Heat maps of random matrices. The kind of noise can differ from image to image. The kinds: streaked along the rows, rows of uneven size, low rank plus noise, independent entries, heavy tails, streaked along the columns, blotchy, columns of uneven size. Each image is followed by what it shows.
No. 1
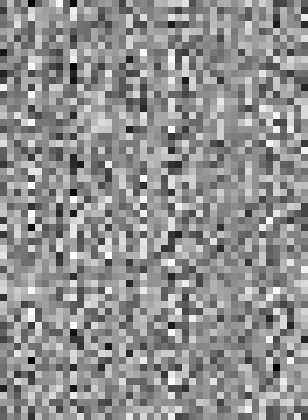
columns of uneven size
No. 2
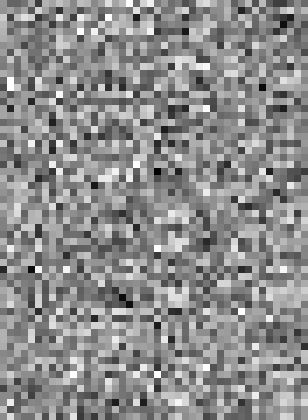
low rank plus noise
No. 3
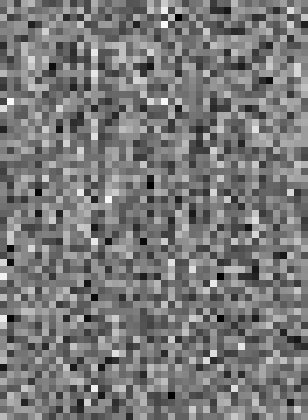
low rank plus noise
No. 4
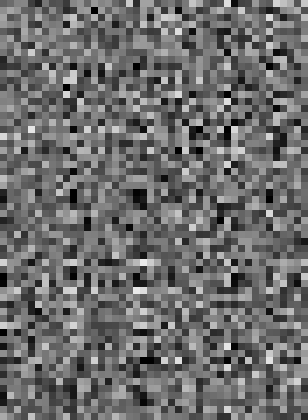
low rank plus noise
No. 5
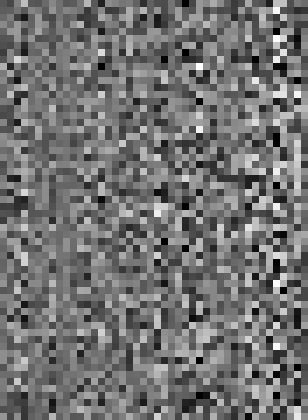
columns of uneven size
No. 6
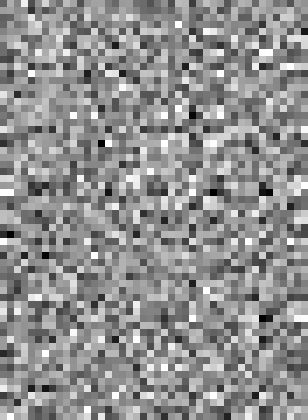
low rank plus noise
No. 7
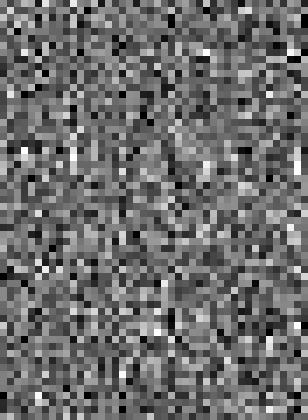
low rank plus noise
